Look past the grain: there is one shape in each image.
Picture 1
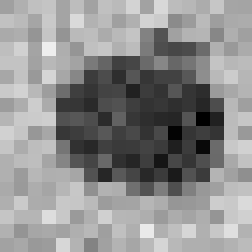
dark apple
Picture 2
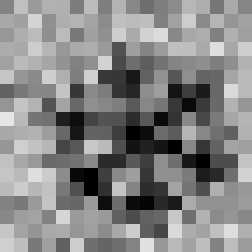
dark snowflake
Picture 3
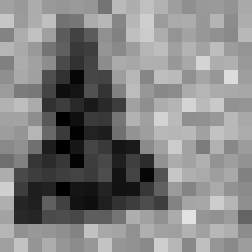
dark chess pawn
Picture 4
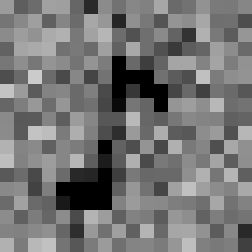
dark musical note
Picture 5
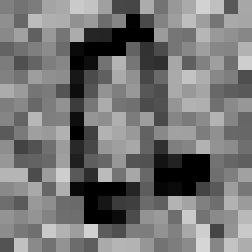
dark pair of musical notes
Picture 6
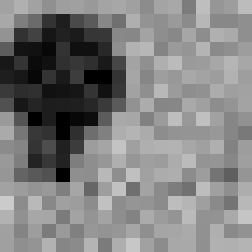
dark light bulb
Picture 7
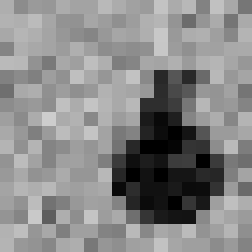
dark pear
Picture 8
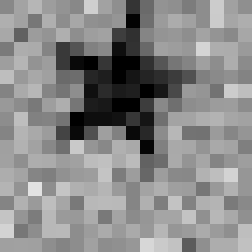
dark star
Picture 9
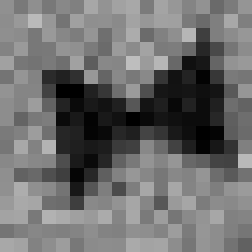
dark bow tie
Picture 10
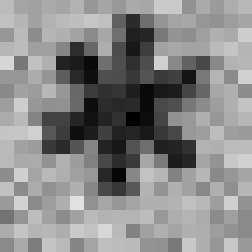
dark asterisk
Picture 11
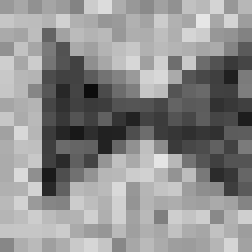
dark bow tie
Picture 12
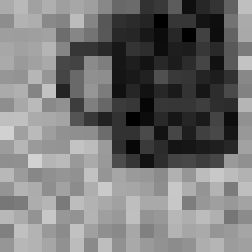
dark cup
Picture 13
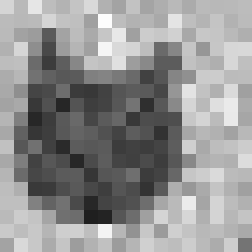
dark cat's head
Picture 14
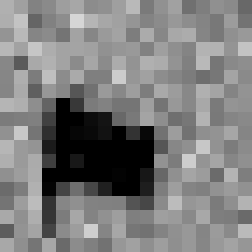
dark flag
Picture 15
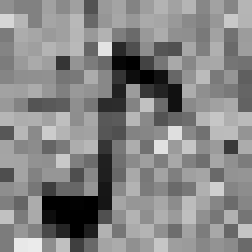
dark musical note
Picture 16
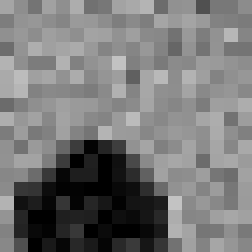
dark cloud
